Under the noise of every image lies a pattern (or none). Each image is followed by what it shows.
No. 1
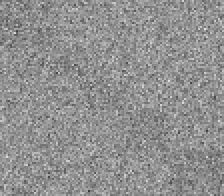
blocks along the diagonal
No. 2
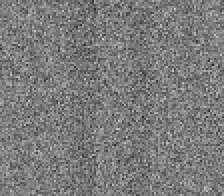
bands of columns
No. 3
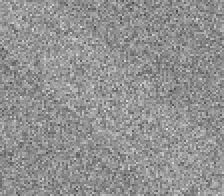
a diagonal band
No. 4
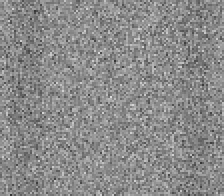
bands of columns
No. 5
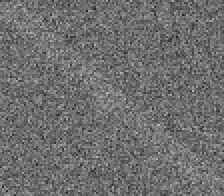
a diagonal band
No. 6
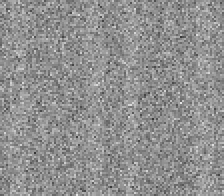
bands of columns
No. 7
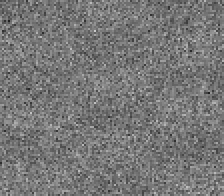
a checkerboard
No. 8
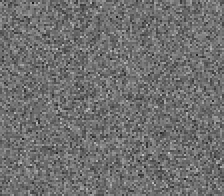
only noise
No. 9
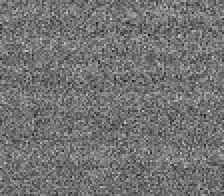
bands of rows
